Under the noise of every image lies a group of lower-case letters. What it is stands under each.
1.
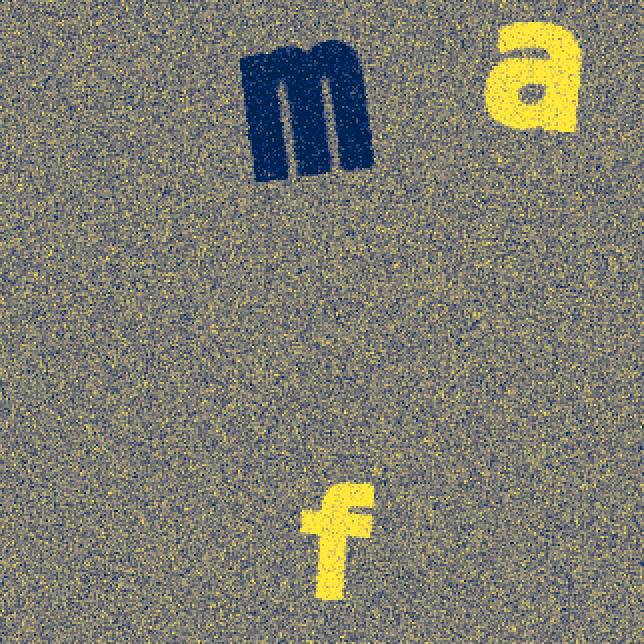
top middle: dark m; top right: light a; bottom middle: light f
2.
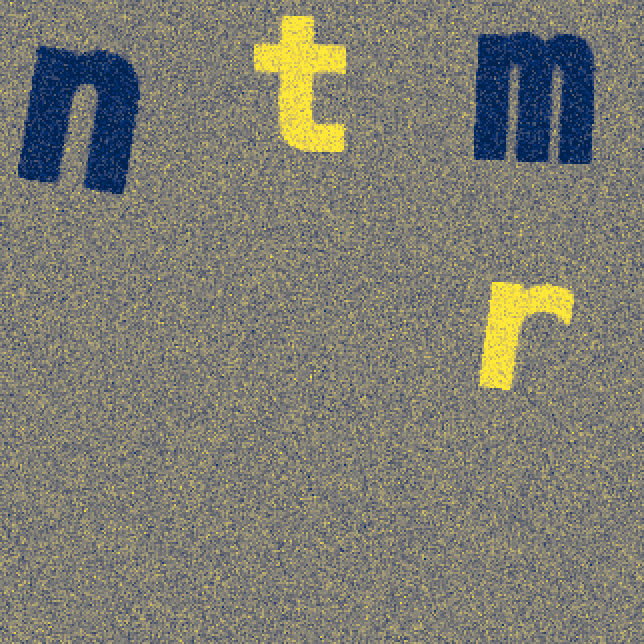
top left: dark n; top middle: light t; top right: dark m; middle right: light r
